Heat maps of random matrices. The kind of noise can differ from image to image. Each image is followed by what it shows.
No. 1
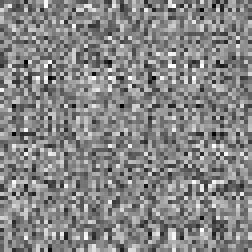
low rank plus noise
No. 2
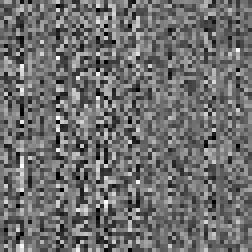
columns of uneven size
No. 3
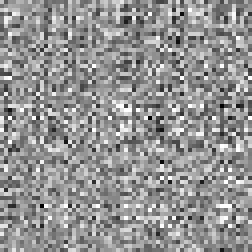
low rank plus noise
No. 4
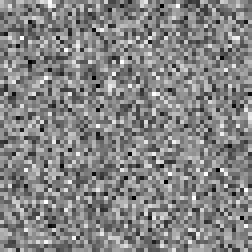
independent entries
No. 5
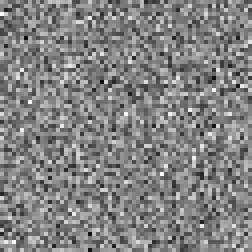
independent entries
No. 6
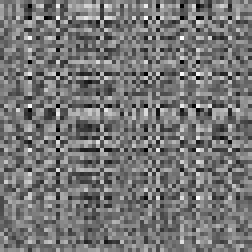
low rank plus noise
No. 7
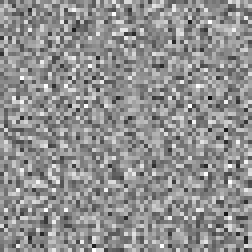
low rank plus noise
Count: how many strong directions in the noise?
five to eight
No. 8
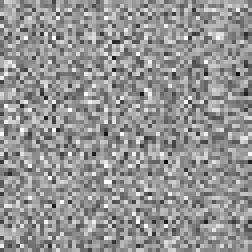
low rank plus noise
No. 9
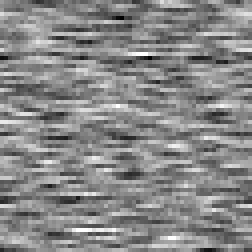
streaked along the rows
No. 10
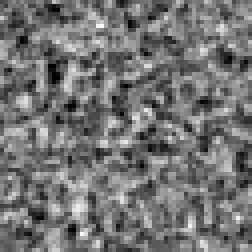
blotchy
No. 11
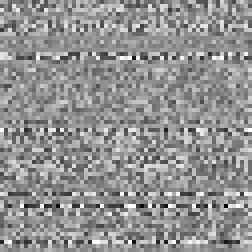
rows of uneven size
